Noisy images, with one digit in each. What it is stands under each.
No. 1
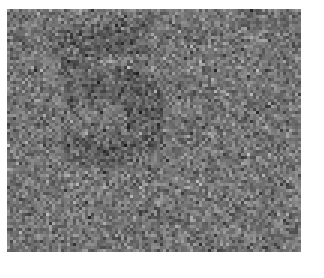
5
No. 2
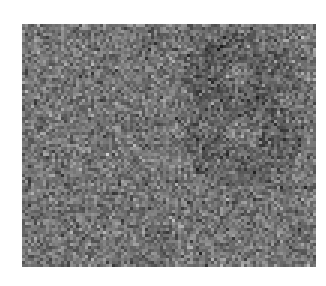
8
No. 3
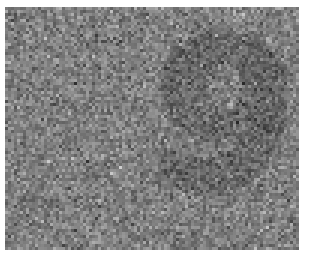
9
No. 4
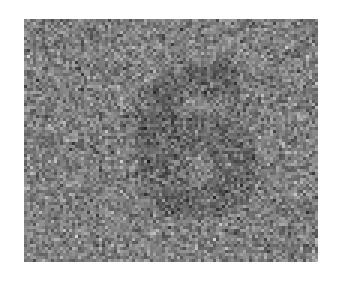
6
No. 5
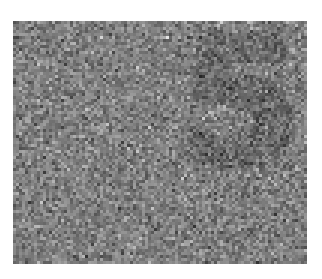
5
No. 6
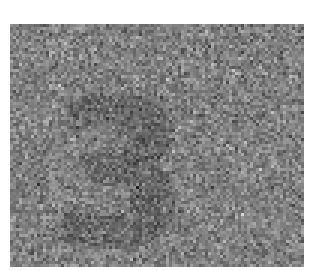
3
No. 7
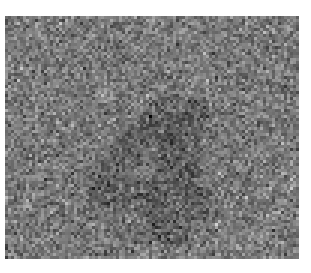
4
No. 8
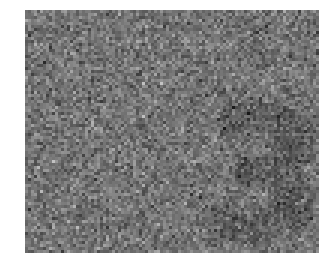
3
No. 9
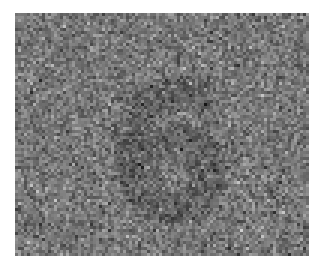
6
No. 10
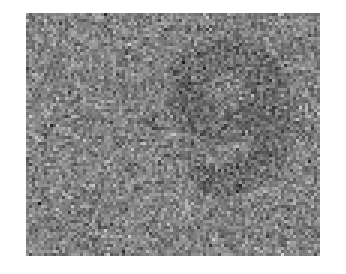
9
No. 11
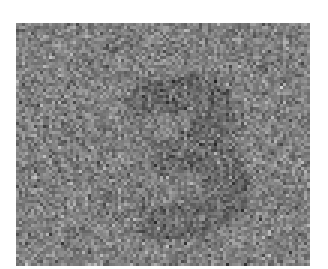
3
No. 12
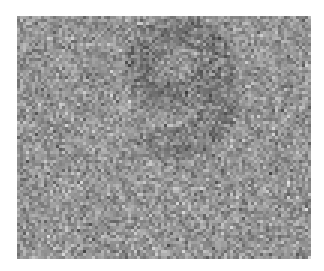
9
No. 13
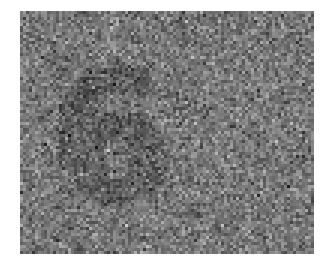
6
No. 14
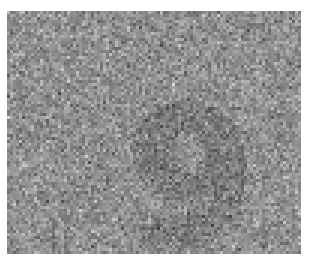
9
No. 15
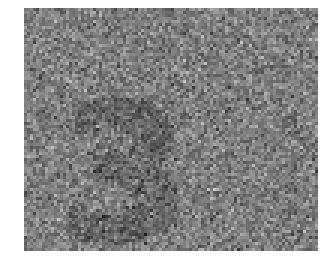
3
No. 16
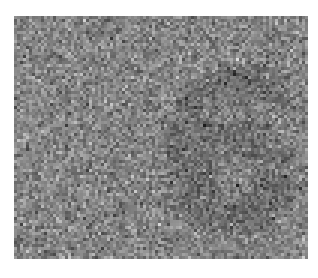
6
